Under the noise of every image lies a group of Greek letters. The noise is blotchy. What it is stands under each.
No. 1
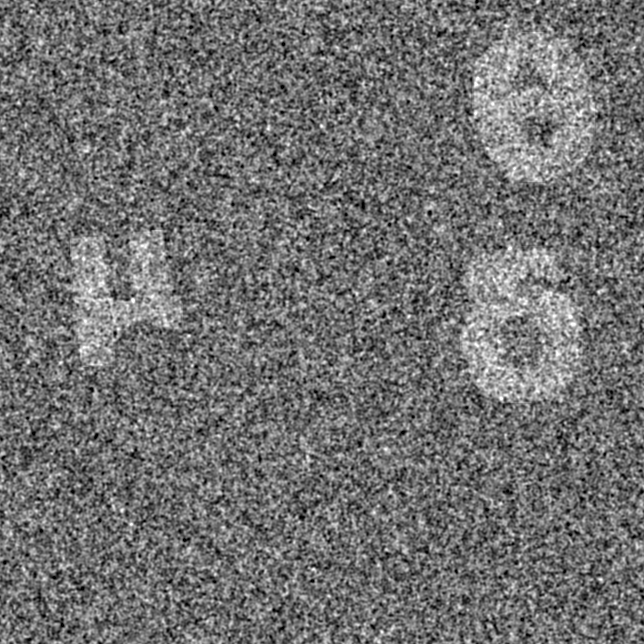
top right: theta; middle left: mu; middle right: delta
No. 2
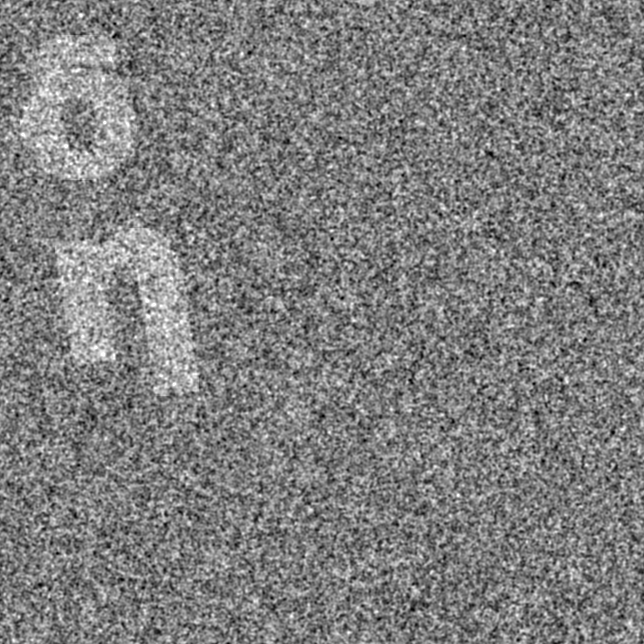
top left: delta; middle left: eta
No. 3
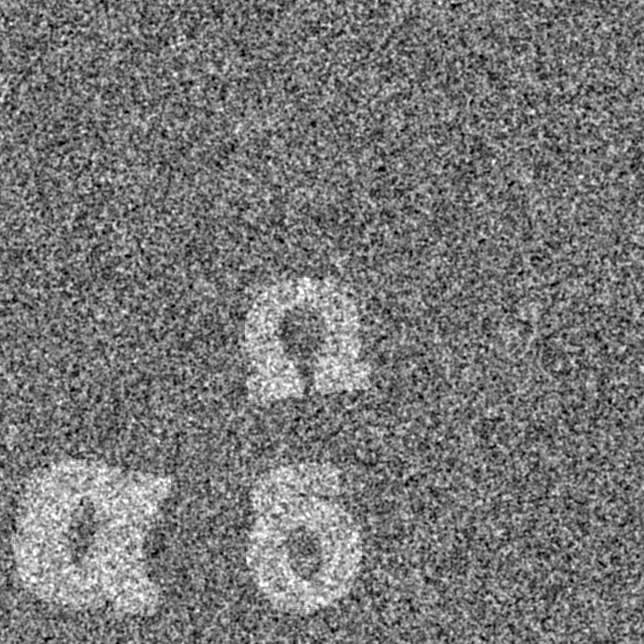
centre: omega; bottom left: alpha; bottom middle: delta
